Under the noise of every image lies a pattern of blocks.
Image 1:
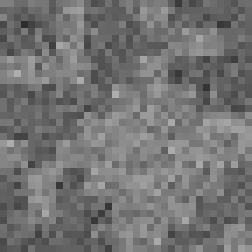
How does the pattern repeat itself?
mirrored about the diagonal from the top left
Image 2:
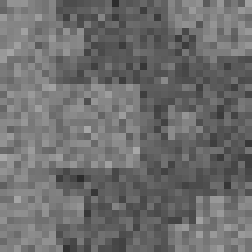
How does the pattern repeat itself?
top and bottom mirror each other
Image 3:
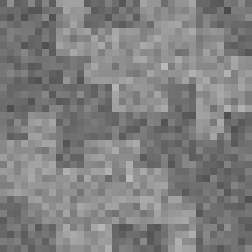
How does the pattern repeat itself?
the same after a half turn
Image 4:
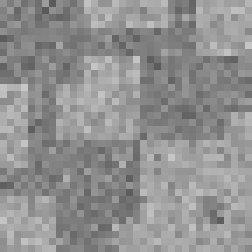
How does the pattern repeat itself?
mirrored about the diagonal from the top left
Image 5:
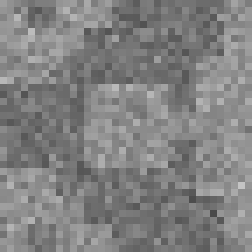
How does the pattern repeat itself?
top and bottom mirror each other
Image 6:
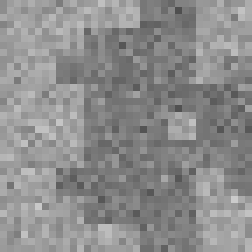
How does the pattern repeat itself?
top and bottom mirror each other
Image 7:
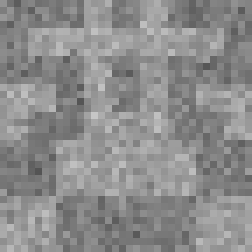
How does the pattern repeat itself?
left and right mirror each other
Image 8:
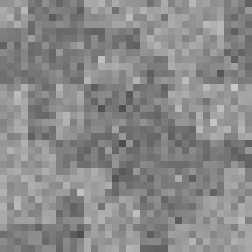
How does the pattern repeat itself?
mirrored about the diagonal from the top left
